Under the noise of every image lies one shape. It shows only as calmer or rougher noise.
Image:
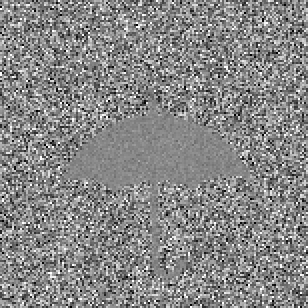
umbrella
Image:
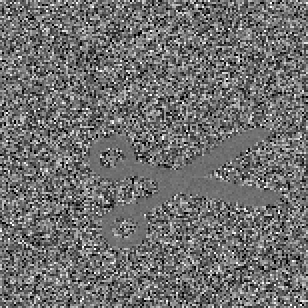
pair of scissors
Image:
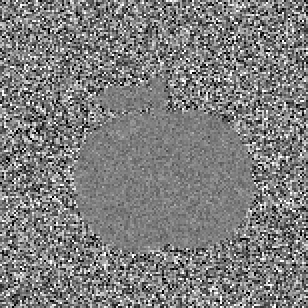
apple
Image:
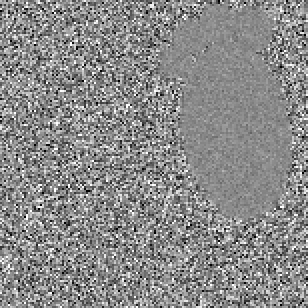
footprint
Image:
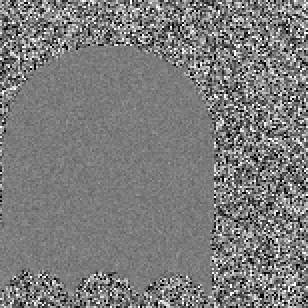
ghost
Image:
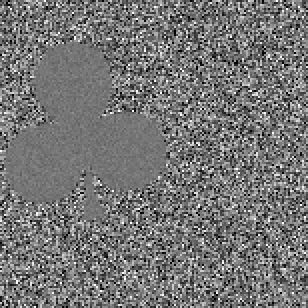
club
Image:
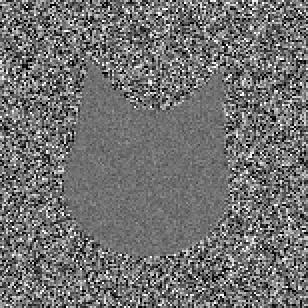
cat's head
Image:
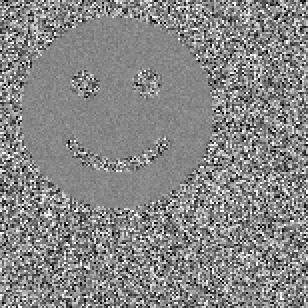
smiling face
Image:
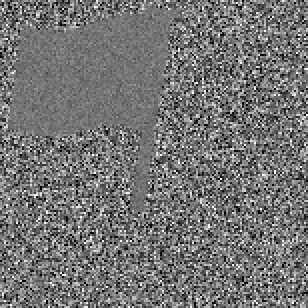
flag
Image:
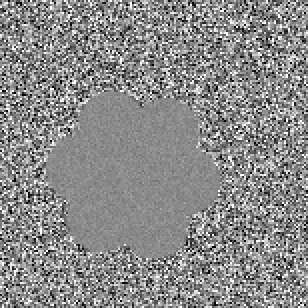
flower
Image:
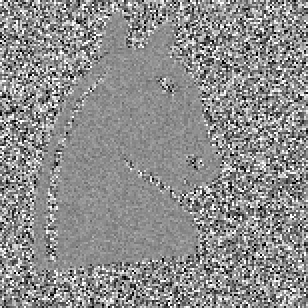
chess knight
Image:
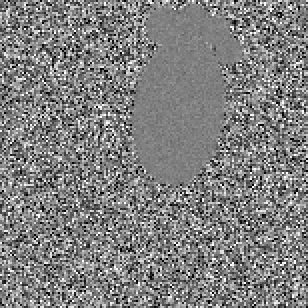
footprint
